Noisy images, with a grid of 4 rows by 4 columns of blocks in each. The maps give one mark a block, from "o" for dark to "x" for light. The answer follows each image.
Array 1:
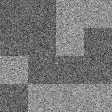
ooxx
ooxo
xooo
oxxx
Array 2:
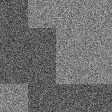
oxxx
ooxx
ooxx
xooo
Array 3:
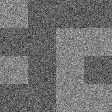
xooo
ooxx
xoxo
ooxx
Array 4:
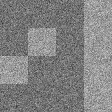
ooox
oxox
xoox
ooox
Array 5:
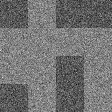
oxoo
xxxx
xxox
oxox
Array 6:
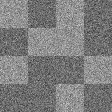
xoxo
oxxo
xoox
ooxo
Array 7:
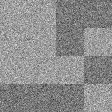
xxoo
xxox
xxxo
ooox
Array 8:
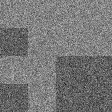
xxxx
oxxx
xxoo
oxoo
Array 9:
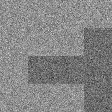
xxxx
xxxo
xooo
xxxo
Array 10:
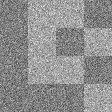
oxxo
oxox
oxxo
ooox
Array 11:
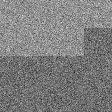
xxxx
xxxo
oooo
oooo
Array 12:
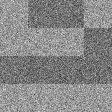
xoox
xxxo
oooo
xxxx
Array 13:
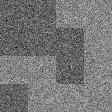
ooxx
ooox
xxox
oxxx
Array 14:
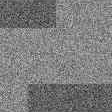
ooxx
xxxx
xxxx
xooo
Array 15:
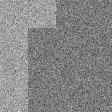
xxoo
xooo
xooo
xooo
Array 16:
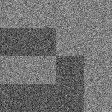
xxxx
ooxx
xxox
ooox
